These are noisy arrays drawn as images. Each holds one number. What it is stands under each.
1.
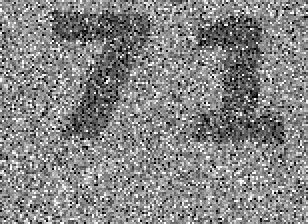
71
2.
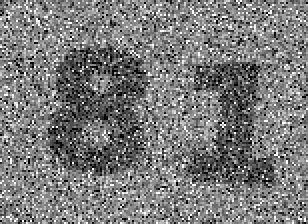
81
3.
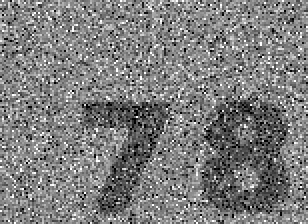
78
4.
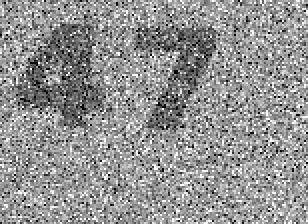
47
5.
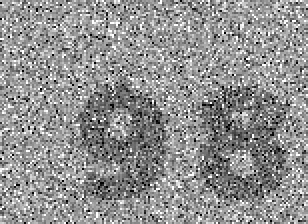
98
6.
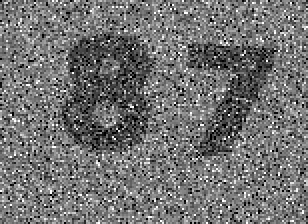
87
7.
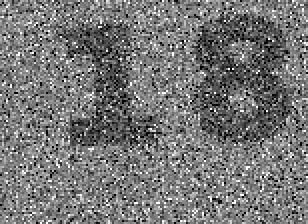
18
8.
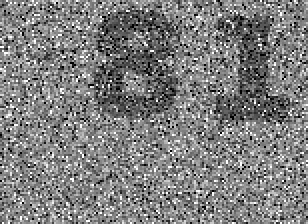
81
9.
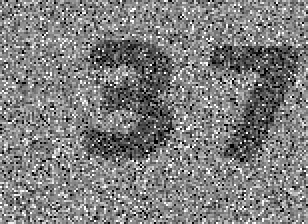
37
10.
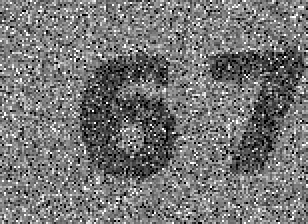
67
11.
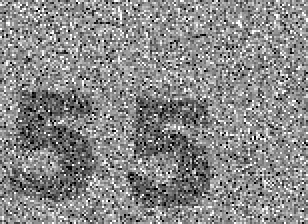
55
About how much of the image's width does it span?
two thirds
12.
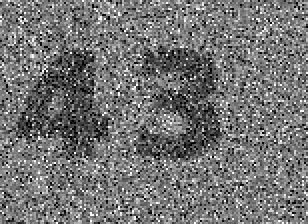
43
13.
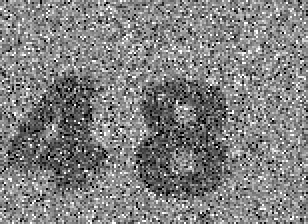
48
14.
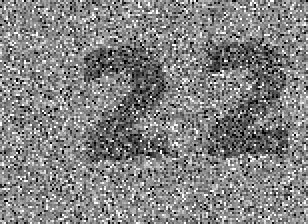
22
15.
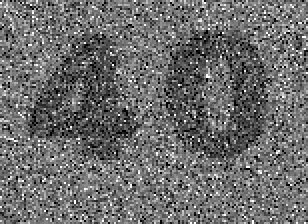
40
